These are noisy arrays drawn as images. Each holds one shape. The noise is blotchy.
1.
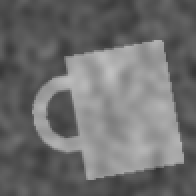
light cup
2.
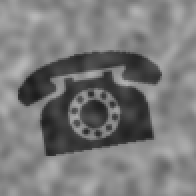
dark telephone
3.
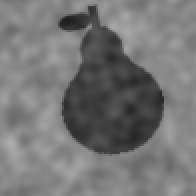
dark pear
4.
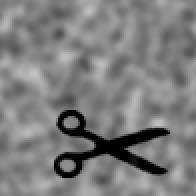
dark pair of scissors
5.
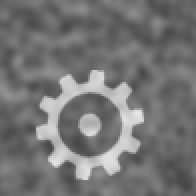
light gear
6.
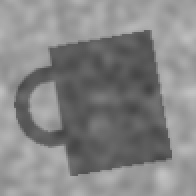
dark cup
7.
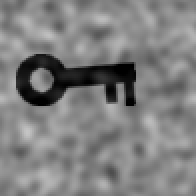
dark key
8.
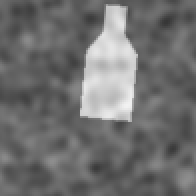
light bottle
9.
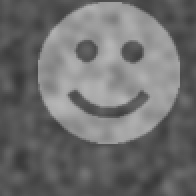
light smiling face
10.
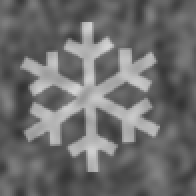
light snowflake
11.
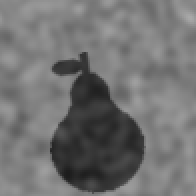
dark pear
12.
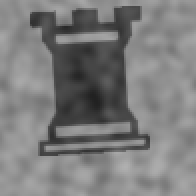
dark chess rook
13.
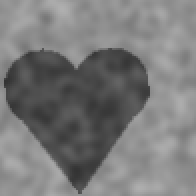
dark heart
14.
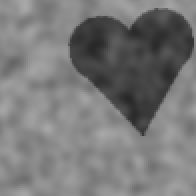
dark heart
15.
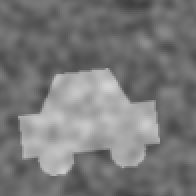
light car
